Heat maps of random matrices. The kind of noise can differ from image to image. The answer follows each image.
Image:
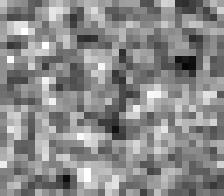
blotchy
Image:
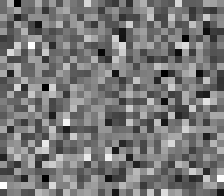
independent entries
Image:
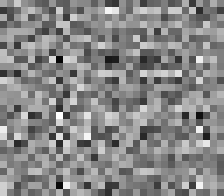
low rank plus noise
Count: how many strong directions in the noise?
two
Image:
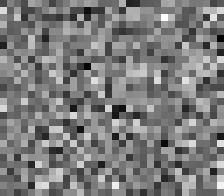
low rank plus noise
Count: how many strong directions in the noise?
three or four
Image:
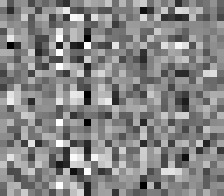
low rank plus noise
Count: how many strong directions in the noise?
two
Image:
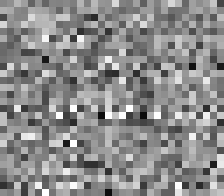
low rank plus noise
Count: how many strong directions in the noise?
five to eight
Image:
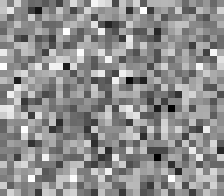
independent entries
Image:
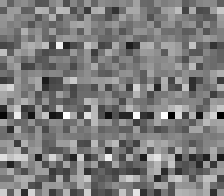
rows of uneven size
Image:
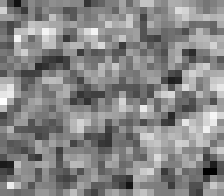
blotchy
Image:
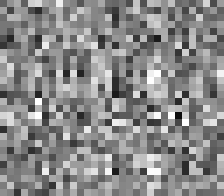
low rank plus noise
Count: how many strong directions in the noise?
two
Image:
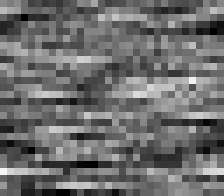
streaked along the rows
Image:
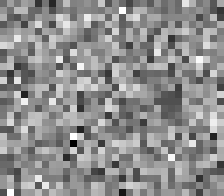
independent entries
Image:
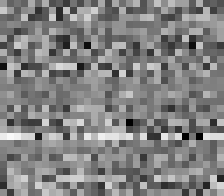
rows of uneven size
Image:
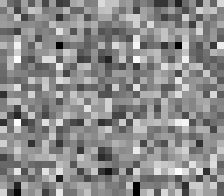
low rank plus noise
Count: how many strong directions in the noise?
two
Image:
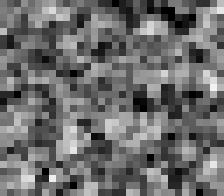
blotchy
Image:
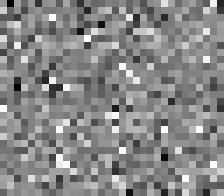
heavy tails
